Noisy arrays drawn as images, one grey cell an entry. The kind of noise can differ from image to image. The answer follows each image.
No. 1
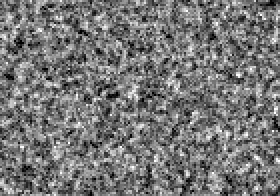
blotchy
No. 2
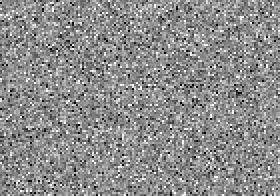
heavy tails
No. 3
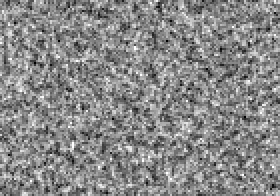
blotchy
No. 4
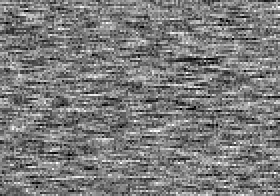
streaked along the rows
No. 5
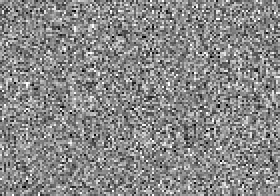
low rank plus noise
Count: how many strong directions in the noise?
three or four
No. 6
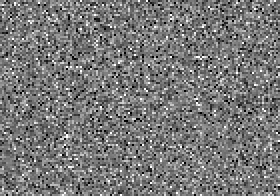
heavy tails
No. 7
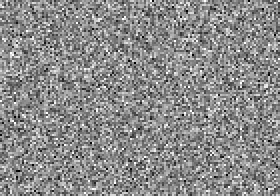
independent entries
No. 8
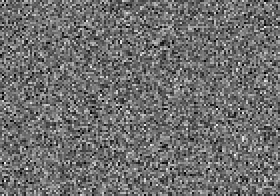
low rank plus noise
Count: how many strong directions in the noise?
one
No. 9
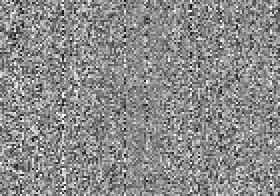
columns of uneven size
